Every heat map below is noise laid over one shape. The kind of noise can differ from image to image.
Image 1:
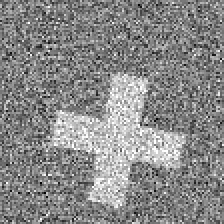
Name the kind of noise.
low rank plus noise
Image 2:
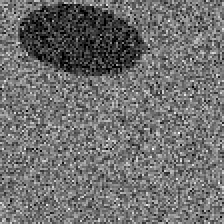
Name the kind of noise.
independent entries
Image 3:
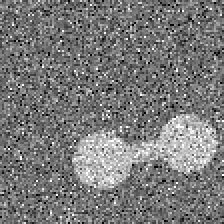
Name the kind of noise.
heavy tails
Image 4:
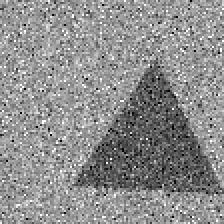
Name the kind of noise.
heavy tails
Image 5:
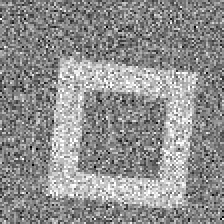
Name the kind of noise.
low rank plus noise
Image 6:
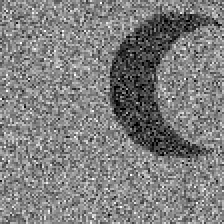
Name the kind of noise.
independent entries
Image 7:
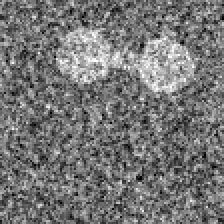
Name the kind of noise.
blotchy
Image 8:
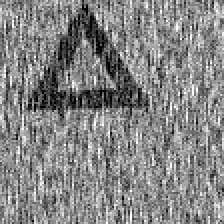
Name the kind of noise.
streaked along the columns
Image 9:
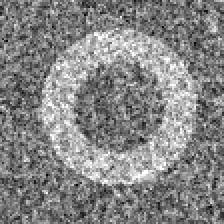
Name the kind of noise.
blotchy
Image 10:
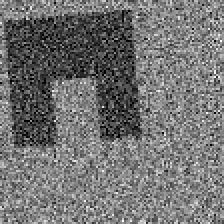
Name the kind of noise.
low rank plus noise
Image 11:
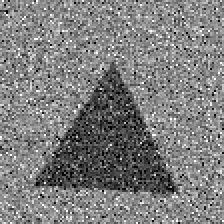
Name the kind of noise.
heavy tails
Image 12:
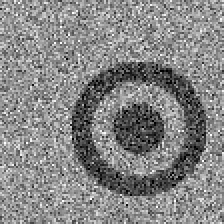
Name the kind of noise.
independent entries
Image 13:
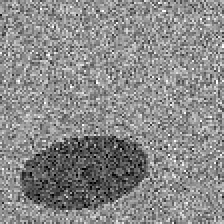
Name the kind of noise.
low rank plus noise
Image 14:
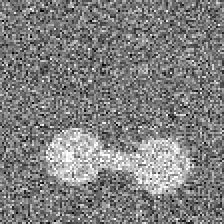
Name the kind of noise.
low rank plus noise
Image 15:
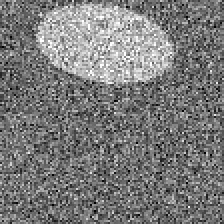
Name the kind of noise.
low rank plus noise
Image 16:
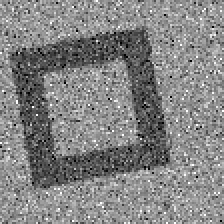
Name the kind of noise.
heavy tails
